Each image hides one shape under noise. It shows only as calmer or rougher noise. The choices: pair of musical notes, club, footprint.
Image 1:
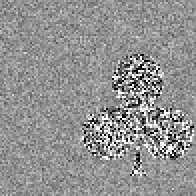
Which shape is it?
club
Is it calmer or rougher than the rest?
rougher
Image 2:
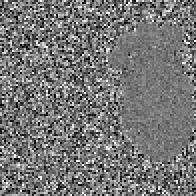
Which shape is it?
footprint
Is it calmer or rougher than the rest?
calmer
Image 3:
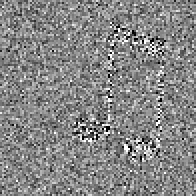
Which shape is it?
pair of musical notes
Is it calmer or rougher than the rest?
rougher
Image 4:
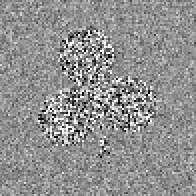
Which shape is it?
club
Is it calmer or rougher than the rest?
rougher
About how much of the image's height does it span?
two thirds
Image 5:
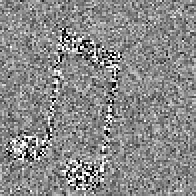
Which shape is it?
pair of musical notes
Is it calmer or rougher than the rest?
rougher
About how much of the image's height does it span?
nearly all
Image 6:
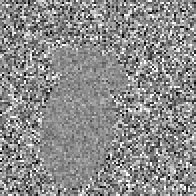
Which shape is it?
footprint
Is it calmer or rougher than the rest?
calmer
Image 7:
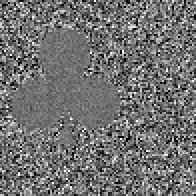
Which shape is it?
club
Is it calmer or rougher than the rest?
calmer
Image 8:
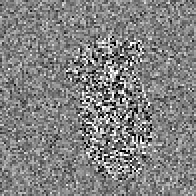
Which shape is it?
footprint
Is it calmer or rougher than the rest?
rougher
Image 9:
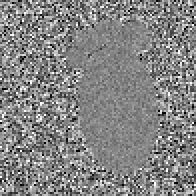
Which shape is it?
footprint
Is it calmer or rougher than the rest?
calmer
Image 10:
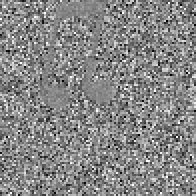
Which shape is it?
pair of musical notes
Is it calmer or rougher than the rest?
calmer
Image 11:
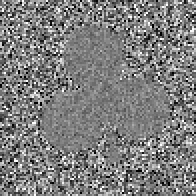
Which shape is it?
club
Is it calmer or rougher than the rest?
calmer
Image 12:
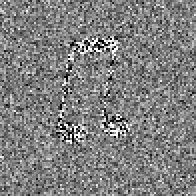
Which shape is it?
pair of musical notes
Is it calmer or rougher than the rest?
rougher
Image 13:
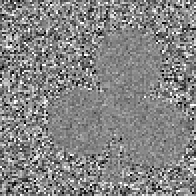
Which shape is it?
club
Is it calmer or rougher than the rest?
calmer
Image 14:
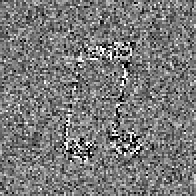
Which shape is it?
pair of musical notes
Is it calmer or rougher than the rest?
rougher
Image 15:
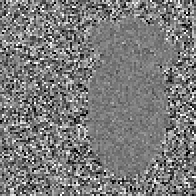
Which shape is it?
footprint
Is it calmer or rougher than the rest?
calmer
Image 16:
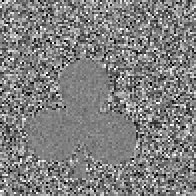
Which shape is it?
club
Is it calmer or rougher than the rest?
calmer
